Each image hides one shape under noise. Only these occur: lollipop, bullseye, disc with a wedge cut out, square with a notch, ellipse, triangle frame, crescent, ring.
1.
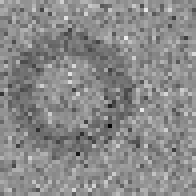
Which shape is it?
ring
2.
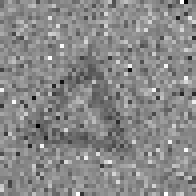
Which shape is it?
triangle frame
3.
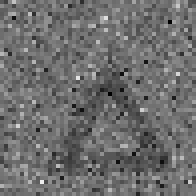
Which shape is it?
triangle frame
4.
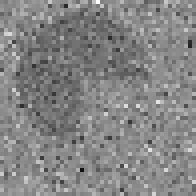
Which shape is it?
disc with a wedge cut out
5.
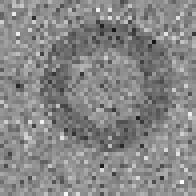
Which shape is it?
ring
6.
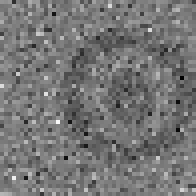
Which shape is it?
bullseye
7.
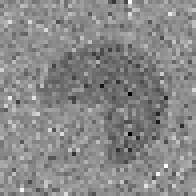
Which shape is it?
disc with a wedge cut out
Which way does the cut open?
down and left
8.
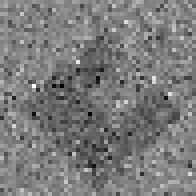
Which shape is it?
square with a notch
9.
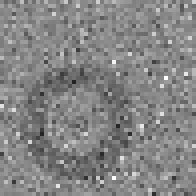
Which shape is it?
ring
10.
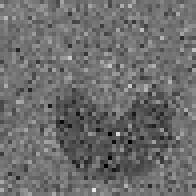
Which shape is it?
disc with a wedge cut out
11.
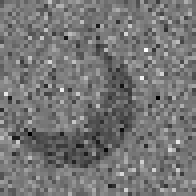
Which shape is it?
crescent
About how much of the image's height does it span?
two thirds
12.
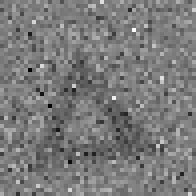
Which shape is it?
triangle frame
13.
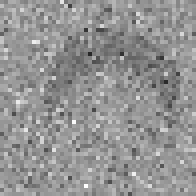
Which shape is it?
crescent
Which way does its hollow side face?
down
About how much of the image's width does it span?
two thirds
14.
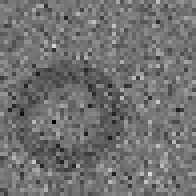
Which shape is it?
ring
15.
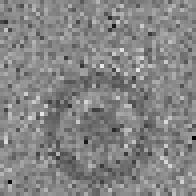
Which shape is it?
bullseye
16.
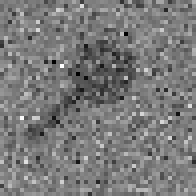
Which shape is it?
lollipop
